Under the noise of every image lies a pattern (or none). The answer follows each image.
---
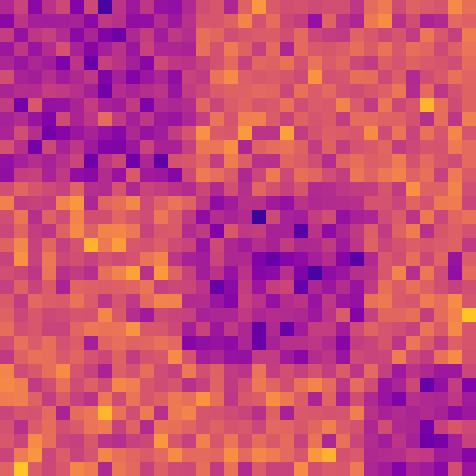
blocks along the diagonal
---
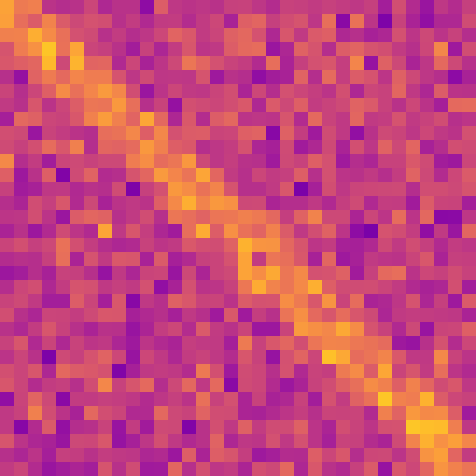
a diagonal band
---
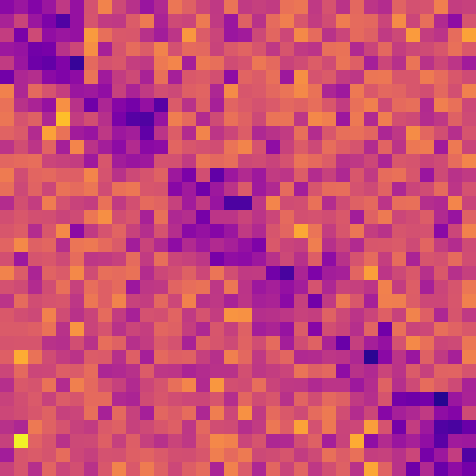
blocks along the diagonal
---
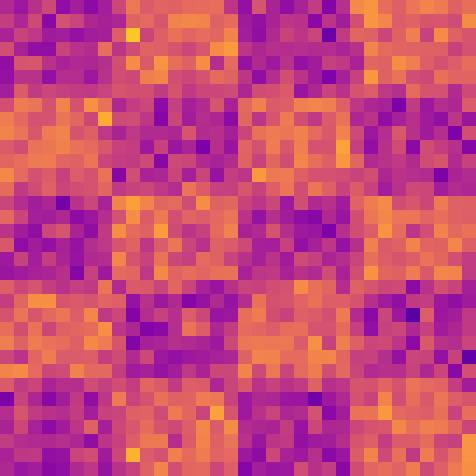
a checkerboard
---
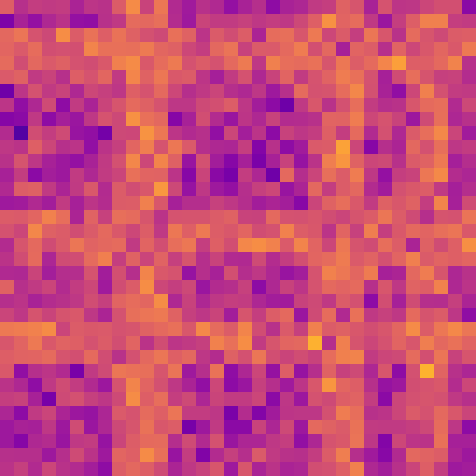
bands of rows crossing bands of columns
